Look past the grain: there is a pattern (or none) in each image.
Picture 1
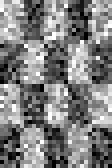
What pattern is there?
a checkerboard
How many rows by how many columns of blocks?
4 by 5
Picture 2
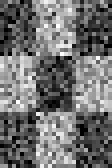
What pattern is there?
a checkerboard
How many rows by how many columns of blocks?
3 by 3
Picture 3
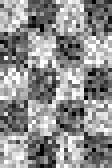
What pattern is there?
a checkerboard
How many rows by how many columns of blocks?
5 by 4
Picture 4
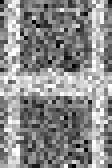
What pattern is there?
bands of rows crossing bands of columns
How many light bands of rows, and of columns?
1 and 2
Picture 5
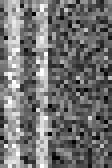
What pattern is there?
bands of columns
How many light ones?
2
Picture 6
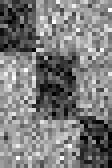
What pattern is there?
blocks along the diagonal
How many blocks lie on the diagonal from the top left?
3
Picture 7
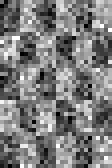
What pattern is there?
a checkerboard
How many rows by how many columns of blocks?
5 by 6
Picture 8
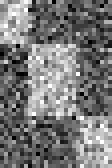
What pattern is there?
blocks along the diagonal
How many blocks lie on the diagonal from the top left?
3
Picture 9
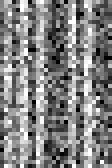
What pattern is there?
bands of columns
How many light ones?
5
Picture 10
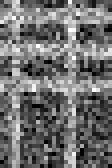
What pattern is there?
bands of rows crossing bands of columns
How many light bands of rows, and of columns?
3 and 2
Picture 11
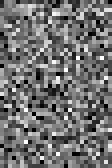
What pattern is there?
only noise
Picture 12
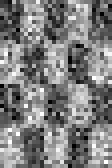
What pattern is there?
a checkerboard
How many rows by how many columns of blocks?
4 by 5
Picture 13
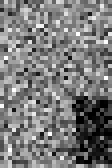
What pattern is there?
one block
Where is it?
bottom right
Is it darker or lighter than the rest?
darker
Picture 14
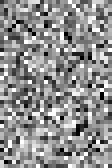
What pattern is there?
only noise
